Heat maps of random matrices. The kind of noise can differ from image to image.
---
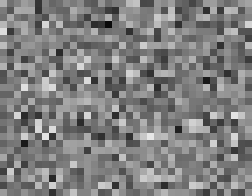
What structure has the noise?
low rank plus noise
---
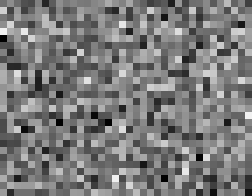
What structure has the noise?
independent entries
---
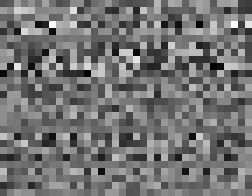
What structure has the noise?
rows of uneven size
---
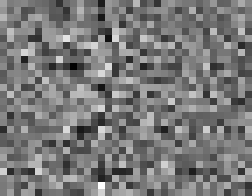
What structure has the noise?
low rank plus noise
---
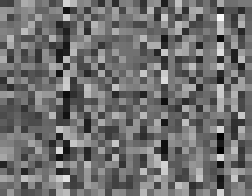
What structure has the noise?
columns of uneven size
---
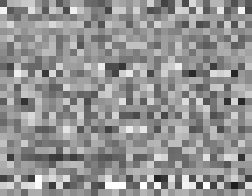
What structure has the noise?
rows of uneven size
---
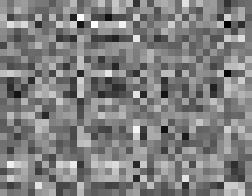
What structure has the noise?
low rank plus noise
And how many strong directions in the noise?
one
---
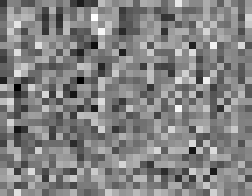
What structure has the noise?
low rank plus noise
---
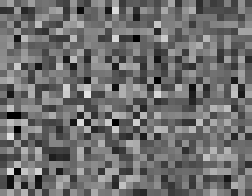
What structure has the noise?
low rank plus noise
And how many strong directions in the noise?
three or four
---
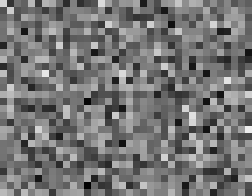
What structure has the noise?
independent entries
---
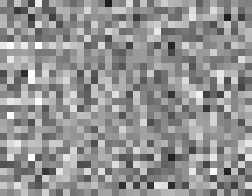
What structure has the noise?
low rank plus noise
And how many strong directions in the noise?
five to eight
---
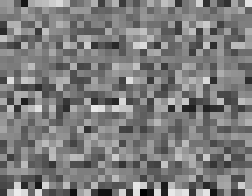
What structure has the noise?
rows of uneven size
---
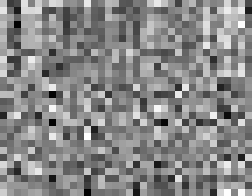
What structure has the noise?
low rank plus noise
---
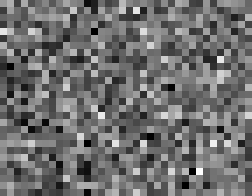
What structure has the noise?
independent entries
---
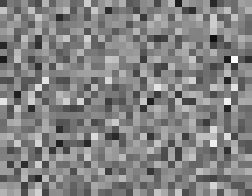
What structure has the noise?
low rank plus noise
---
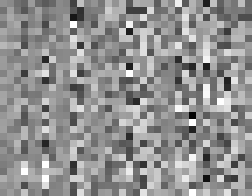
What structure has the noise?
columns of uneven size
